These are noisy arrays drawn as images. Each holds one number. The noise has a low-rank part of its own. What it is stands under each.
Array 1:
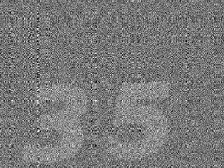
35
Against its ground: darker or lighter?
lighter
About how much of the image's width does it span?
two thirds
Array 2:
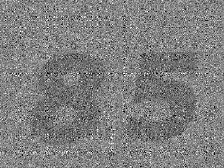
85
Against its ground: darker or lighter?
darker
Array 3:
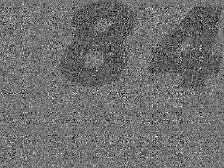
84
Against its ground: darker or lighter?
darker
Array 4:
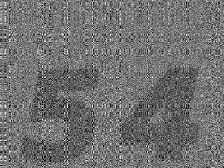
54
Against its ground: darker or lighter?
darker
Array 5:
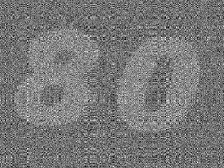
80
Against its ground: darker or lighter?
lighter
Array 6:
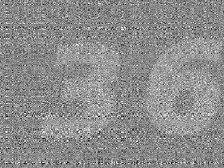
36
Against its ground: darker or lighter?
lighter
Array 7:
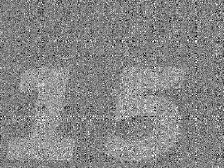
15
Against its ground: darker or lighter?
lighter
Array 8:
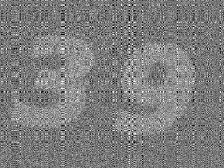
39
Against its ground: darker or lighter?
lighter
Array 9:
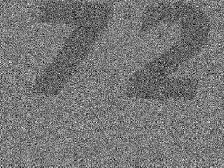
72
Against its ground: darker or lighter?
darker
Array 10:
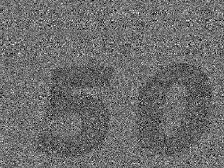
50
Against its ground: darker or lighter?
darker
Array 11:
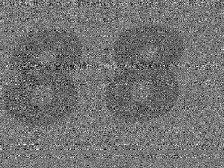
88
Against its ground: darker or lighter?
darker
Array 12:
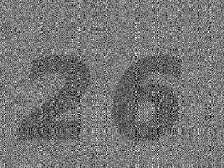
26
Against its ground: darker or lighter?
darker
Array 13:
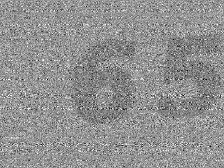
65
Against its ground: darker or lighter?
darker
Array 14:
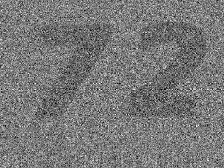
72
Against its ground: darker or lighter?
darker
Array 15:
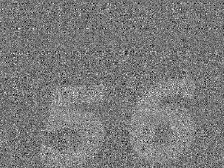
56
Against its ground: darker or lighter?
lighter
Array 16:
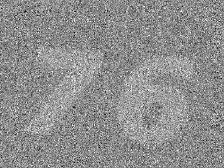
76
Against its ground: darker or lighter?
lighter
